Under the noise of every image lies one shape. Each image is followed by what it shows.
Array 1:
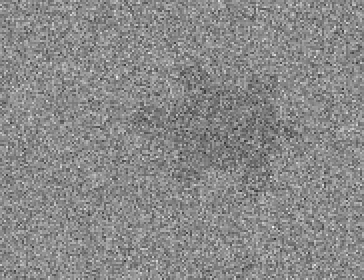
turtle
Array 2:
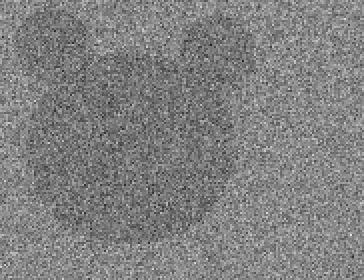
bear's head
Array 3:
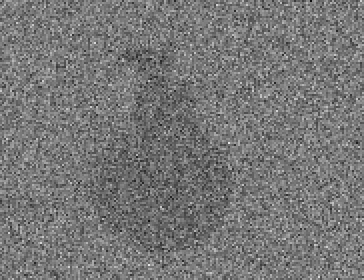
pear
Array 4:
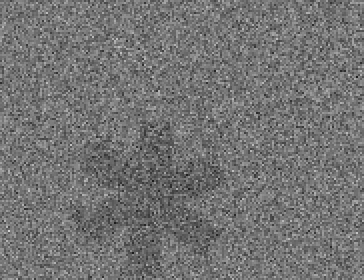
asterisk
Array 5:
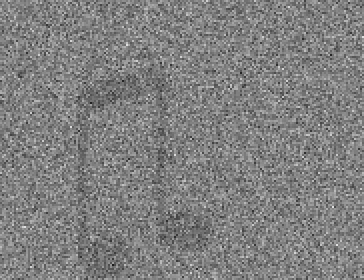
pair of musical notes
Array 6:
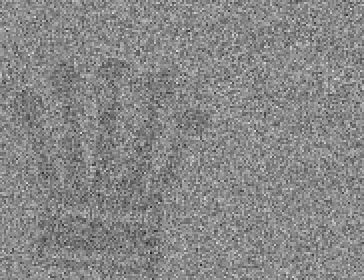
chess queen
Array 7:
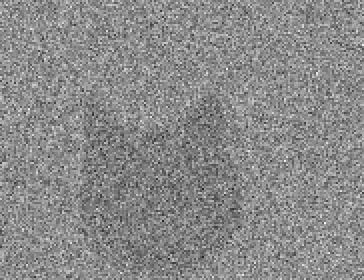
cat's head
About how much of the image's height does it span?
two thirds
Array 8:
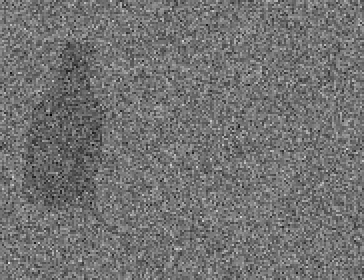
bottle
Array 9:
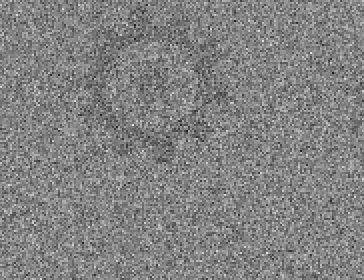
gear
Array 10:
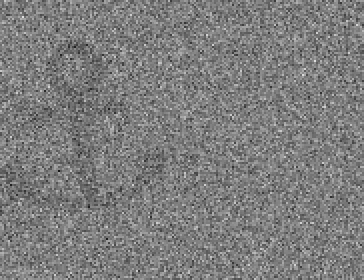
anchor
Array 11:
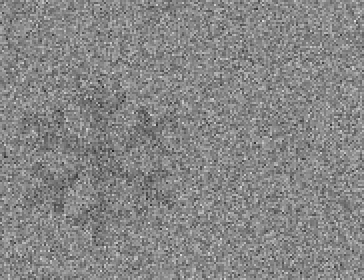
snowflake
